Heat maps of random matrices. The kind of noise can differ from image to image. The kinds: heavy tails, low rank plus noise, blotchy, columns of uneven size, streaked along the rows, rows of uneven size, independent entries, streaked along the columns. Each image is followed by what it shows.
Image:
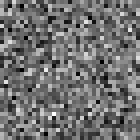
independent entries
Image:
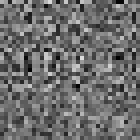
low rank plus noise
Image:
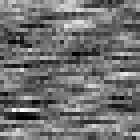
streaked along the rows
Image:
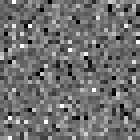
heavy tails
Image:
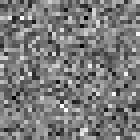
independent entries
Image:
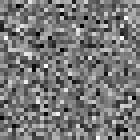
independent entries
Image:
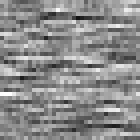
streaked along the rows
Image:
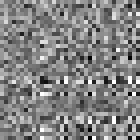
low rank plus noise
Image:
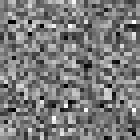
low rank plus noise
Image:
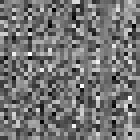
columns of uneven size
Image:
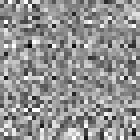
low rank plus noise
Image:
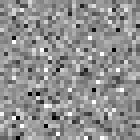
heavy tails
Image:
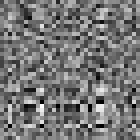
low rank plus noise
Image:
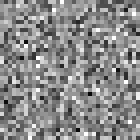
independent entries
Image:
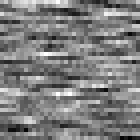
streaked along the rows
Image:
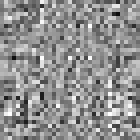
low rank plus noise
